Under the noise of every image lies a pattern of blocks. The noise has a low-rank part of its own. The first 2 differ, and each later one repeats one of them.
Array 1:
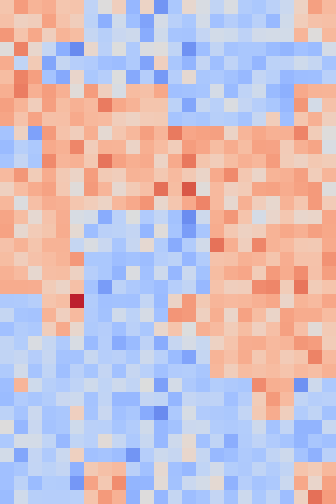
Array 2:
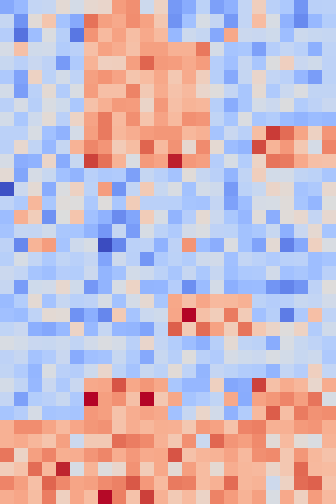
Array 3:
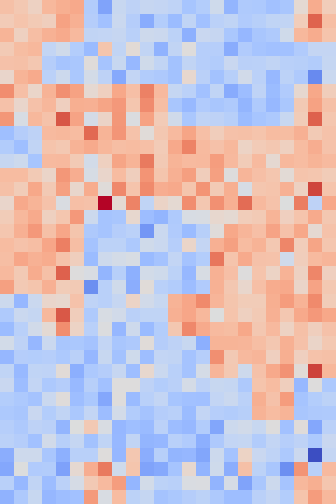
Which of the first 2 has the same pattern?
1
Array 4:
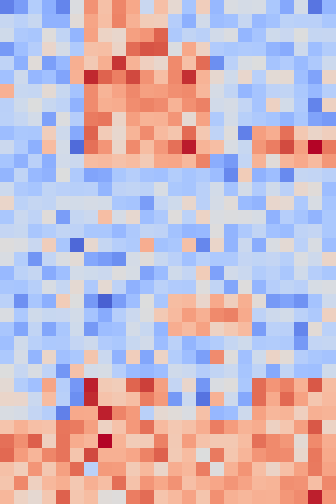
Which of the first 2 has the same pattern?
2
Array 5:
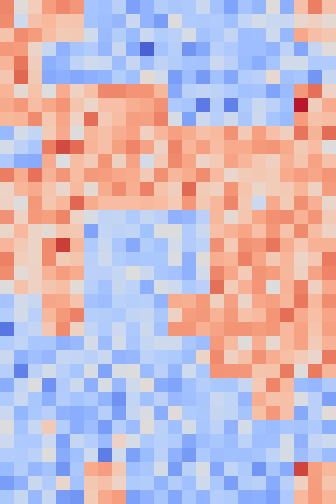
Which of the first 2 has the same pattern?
1
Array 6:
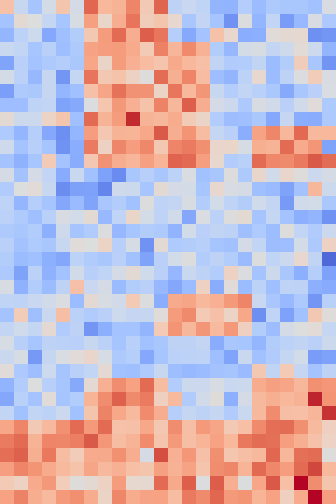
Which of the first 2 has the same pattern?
2
